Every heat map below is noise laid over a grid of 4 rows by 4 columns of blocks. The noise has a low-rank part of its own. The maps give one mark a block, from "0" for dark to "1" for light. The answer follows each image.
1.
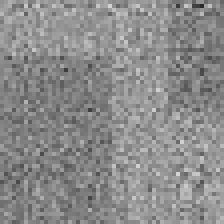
1 1 1 0
0 0 1 0
0 0 1 1
0 0 1 1
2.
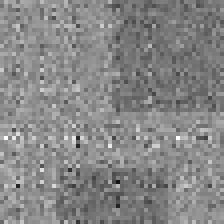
1 1 0 0
1 1 0 0
1 1 1 1
1 0 0 1
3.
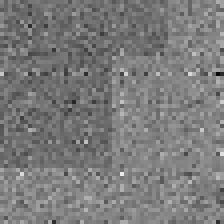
0 0 0 1
0 0 1 1
0 0 1 1
1 1 1 1
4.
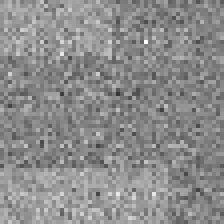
1 1 0 0
0 0 0 0
0 0 0 0
1 1 1 0
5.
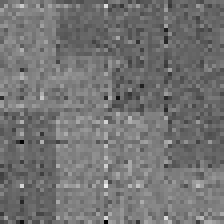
1 0 0 0
1 1 0 0
0 1 1 0
0 1 1 1
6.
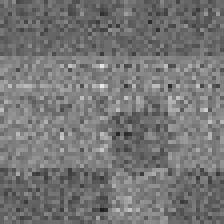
0 0 0 0
1 1 1 1
1 1 0 1
0 0 1 0
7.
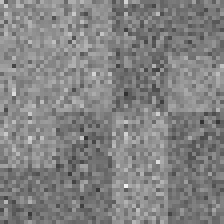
1 1 0 0
1 1 0 1
1 0 1 0
0 0 1 0
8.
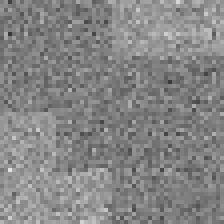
0 0 1 1
0 0 0 0
1 0 0 0
1 1 0 0
